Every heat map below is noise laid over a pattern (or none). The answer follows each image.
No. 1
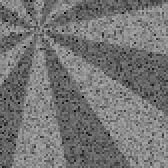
spokes from one point
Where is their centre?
top left
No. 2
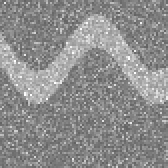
a wavy band
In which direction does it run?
left to right
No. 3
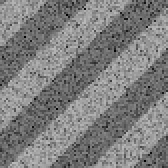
diagonal stripes
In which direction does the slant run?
bottom left to top right
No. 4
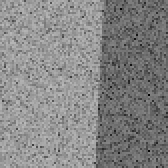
a sharp edge
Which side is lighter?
left
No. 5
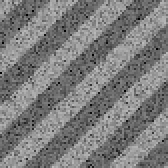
diagonal stripes
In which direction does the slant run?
bottom left to top right
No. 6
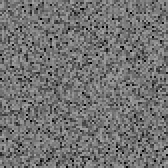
only noise
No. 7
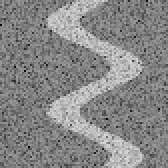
a wavy band
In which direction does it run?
top to bottom
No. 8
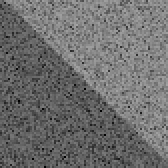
a sharp edge
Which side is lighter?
top right
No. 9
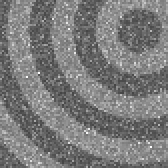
rings round one point
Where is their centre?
top right
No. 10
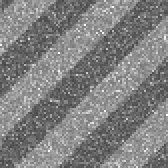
diagonal stripes
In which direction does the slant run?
bottom left to top right
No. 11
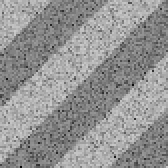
diagonal stripes
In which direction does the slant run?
bottom left to top right
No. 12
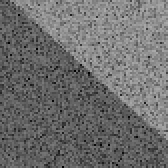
a sharp edge
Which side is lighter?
top right
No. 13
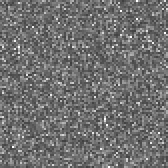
only noise
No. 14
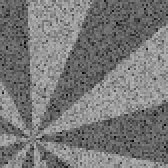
spokes from one point
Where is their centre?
bottom left
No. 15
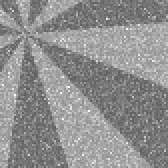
spokes from one point
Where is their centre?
top left
